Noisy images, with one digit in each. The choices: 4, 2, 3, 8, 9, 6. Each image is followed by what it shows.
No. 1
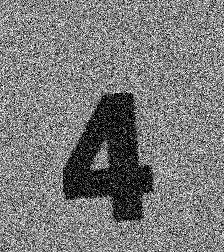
4
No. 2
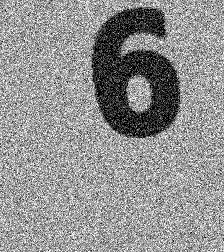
6
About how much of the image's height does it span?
half
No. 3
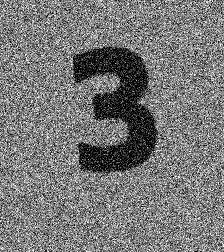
3
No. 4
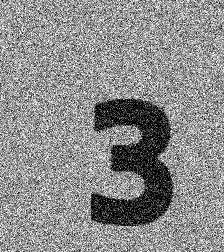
3
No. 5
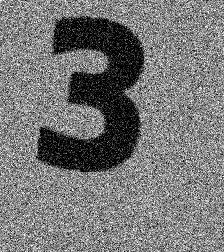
3
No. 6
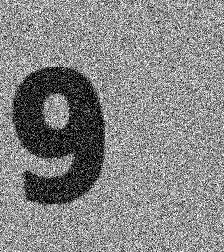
9
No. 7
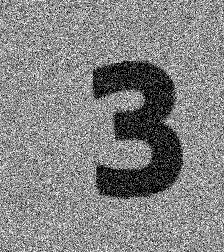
3
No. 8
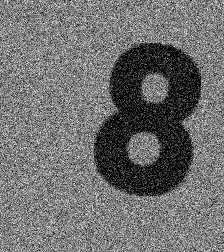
8
